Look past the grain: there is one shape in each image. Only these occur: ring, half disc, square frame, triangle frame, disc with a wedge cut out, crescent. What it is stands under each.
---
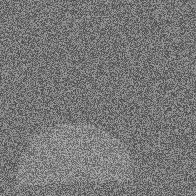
light half disc
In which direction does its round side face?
up
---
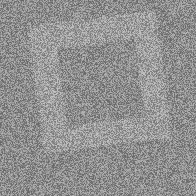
light square frame
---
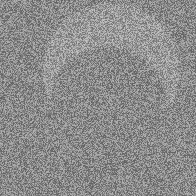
light crescent
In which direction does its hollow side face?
down
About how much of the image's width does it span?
two thirds
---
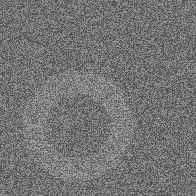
light ring
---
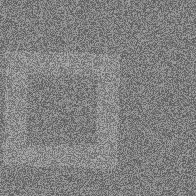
light square frame
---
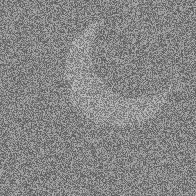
light crescent
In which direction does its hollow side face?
up and right
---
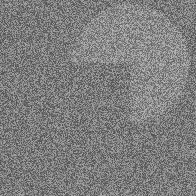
light disc with a wedge cut out
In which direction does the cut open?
down and left
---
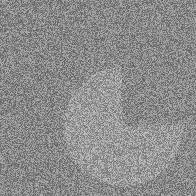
light disc with a wedge cut out
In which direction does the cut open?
up and right
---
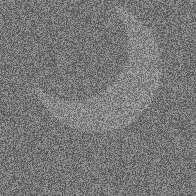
light crescent
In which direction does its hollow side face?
up and left
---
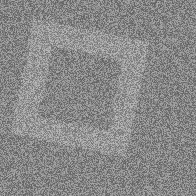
light square frame
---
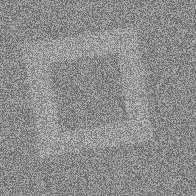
light square frame
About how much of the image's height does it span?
two thirds
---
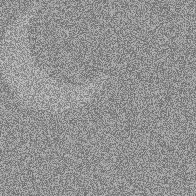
light crescent
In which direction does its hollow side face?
up and right
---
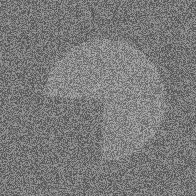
light disc with a wedge cut out
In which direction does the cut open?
down and left
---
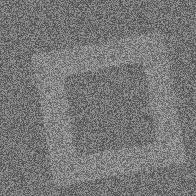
light square frame
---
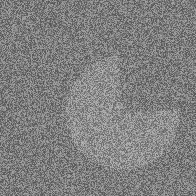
light disc with a wedge cut out
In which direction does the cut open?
up and right
